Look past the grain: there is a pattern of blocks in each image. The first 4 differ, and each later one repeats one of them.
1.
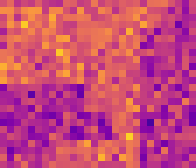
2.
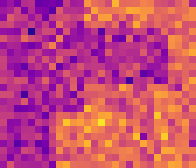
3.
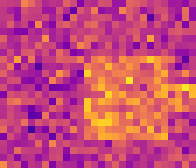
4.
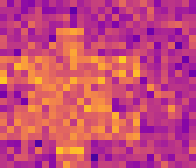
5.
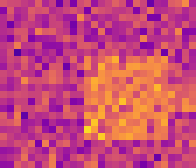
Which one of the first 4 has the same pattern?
3
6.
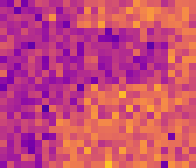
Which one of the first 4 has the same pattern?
2
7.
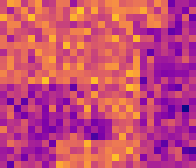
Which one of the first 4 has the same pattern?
1
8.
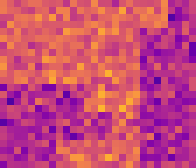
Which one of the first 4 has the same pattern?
1
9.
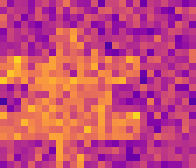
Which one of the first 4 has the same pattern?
4
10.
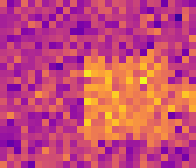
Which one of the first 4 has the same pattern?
3
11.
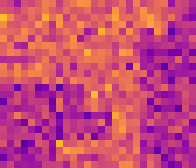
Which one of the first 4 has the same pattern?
1
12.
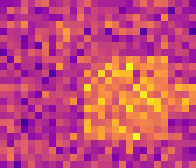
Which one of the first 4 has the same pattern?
3
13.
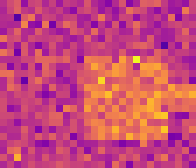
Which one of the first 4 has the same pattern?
3
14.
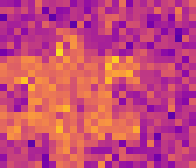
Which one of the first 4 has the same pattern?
4
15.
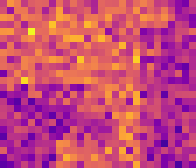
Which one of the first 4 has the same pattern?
1
